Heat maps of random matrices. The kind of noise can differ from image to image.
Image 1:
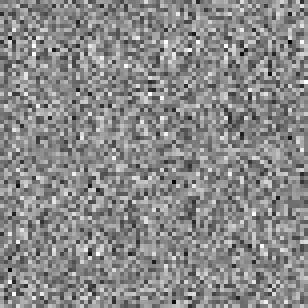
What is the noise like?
low rank plus noise
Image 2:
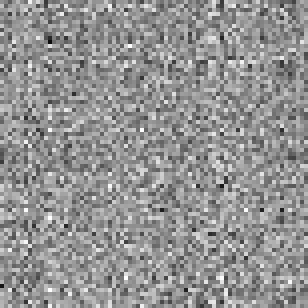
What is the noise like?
low rank plus noise
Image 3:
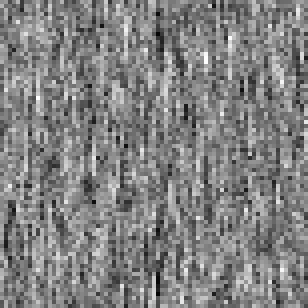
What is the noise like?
streaked along the columns
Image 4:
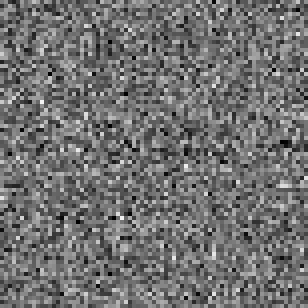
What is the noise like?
low rank plus noise
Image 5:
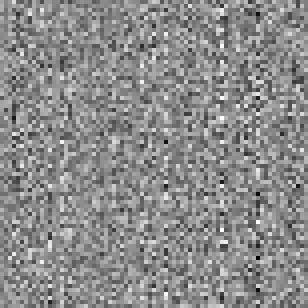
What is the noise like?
columns of uneven size
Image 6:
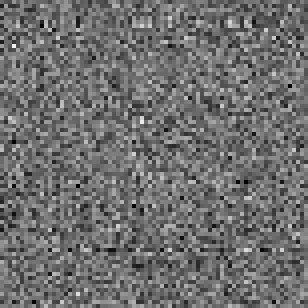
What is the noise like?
low rank plus noise
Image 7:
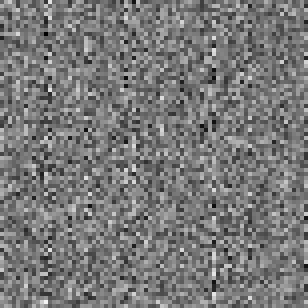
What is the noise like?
columns of uneven size
